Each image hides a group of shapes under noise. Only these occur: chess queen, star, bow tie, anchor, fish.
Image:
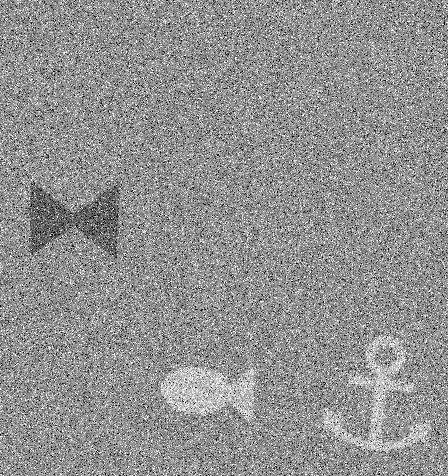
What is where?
middle left: dark bow tie; bottom middle: light fish; bottom right: light anchor
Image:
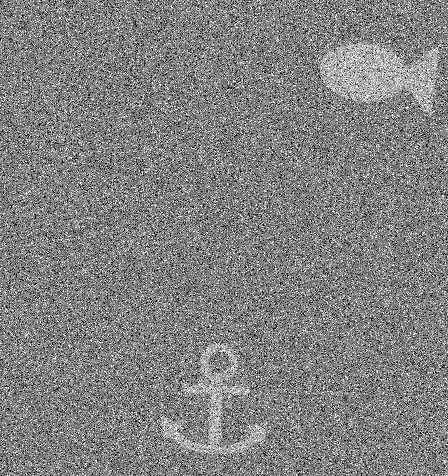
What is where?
top right: light fish; bottom middle: light anchor
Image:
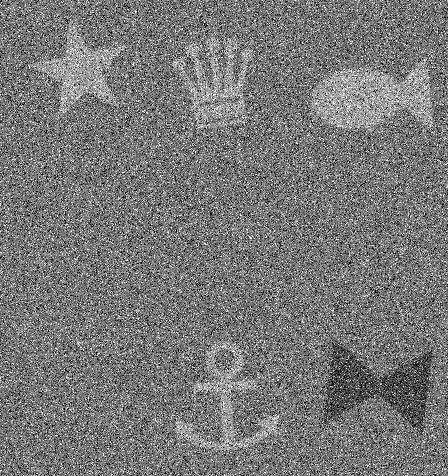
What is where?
top left: light star; top middle: light chess queen; top right: light fish; bottom middle: light anchor; bottom right: dark bow tie
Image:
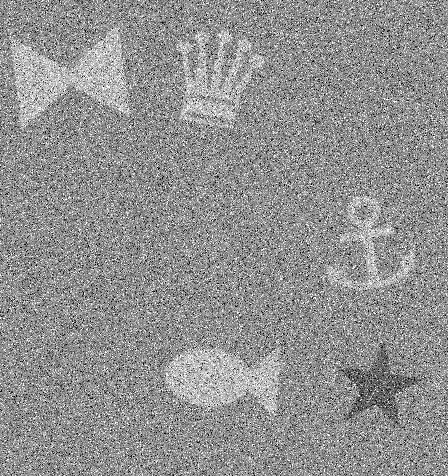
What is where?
top left: light bow tie; top middle: light chess queen; middle right: light anchor; bottom middle: light fish; bottom right: dark star
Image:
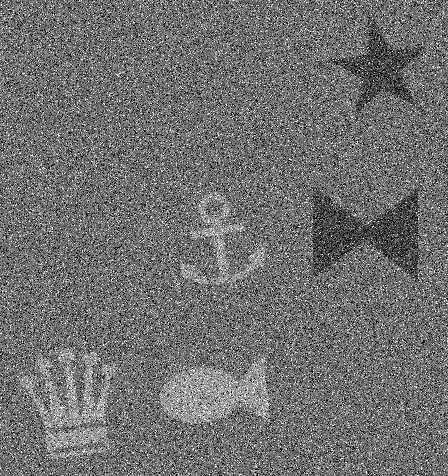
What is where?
top right: dark star; centre: light anchor; middle right: dark bow tie; bottom left: light chess queen; bottom middle: light fish
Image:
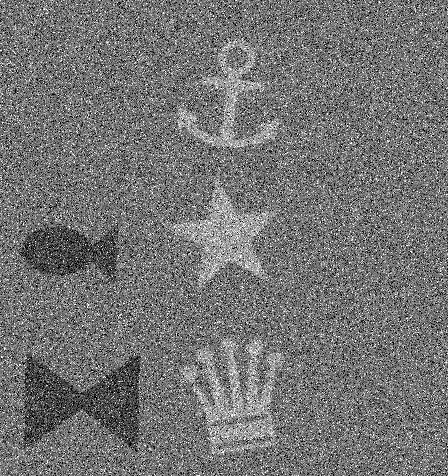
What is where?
top middle: light anchor; middle left: dark fish; centre: light star; bottom left: dark bow tie; bottom middle: light chess queen
